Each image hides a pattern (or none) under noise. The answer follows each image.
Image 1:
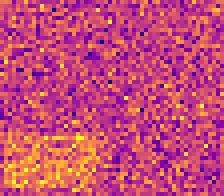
one block
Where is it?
bottom left
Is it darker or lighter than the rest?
lighter
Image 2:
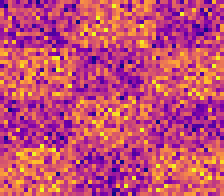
a checkerboard
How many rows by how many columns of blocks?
4 by 3
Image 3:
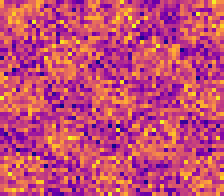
a checkerboard
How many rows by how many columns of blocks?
5 by 5
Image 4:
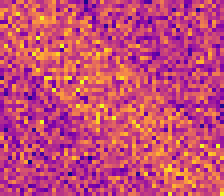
a diagonal band
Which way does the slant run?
top left to bottom right
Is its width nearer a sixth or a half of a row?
a half
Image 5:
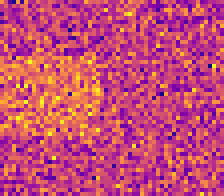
one block
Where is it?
middle left
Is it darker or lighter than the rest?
lighter
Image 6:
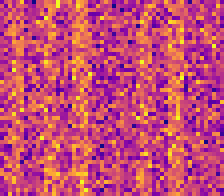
bands of columns
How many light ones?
5
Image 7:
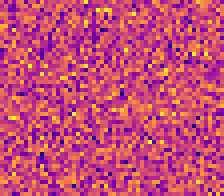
only noise
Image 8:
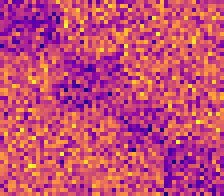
blocks along the diagonal
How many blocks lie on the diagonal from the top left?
4
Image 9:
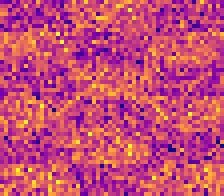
a checkerboard
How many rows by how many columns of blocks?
6 by 3
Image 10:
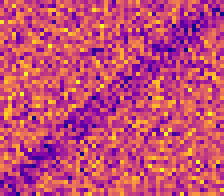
a diagonal band
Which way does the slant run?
bottom left to top right
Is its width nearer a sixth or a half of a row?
a sixth
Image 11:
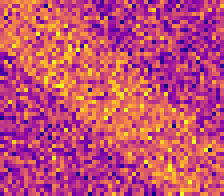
a diagonal band
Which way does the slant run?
top left to bottom right
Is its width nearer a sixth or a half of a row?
a half
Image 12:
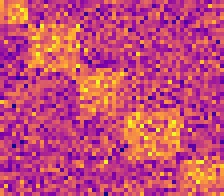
blocks along the diagonal
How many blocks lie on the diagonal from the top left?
5
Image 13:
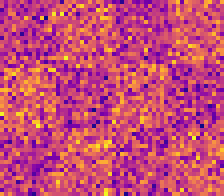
a checkerboard
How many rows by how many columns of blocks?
3 by 4
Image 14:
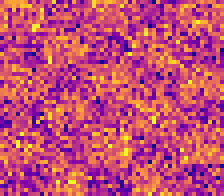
a checkerboard
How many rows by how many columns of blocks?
6 by 5
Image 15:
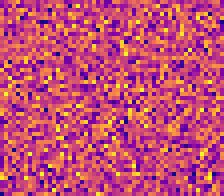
only noise
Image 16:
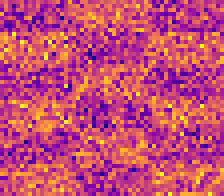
a checkerboard
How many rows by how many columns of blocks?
6 by 3
